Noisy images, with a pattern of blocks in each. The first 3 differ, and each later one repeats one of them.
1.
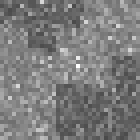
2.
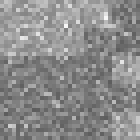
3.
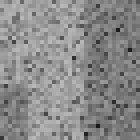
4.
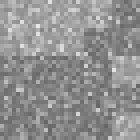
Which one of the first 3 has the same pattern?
2
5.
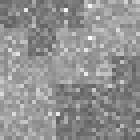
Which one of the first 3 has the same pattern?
1
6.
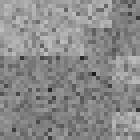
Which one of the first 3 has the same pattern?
2
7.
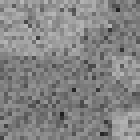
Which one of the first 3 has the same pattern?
2
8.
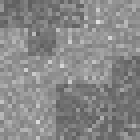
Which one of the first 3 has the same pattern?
1
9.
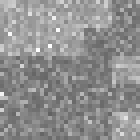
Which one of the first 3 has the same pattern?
2
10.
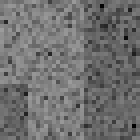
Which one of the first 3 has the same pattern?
3
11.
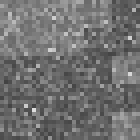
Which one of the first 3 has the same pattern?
2
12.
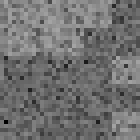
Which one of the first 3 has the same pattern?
2
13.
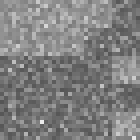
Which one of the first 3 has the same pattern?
2
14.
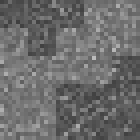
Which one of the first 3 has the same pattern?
1
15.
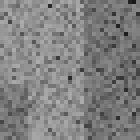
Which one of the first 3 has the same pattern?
3
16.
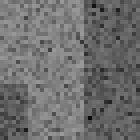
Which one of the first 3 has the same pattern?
3
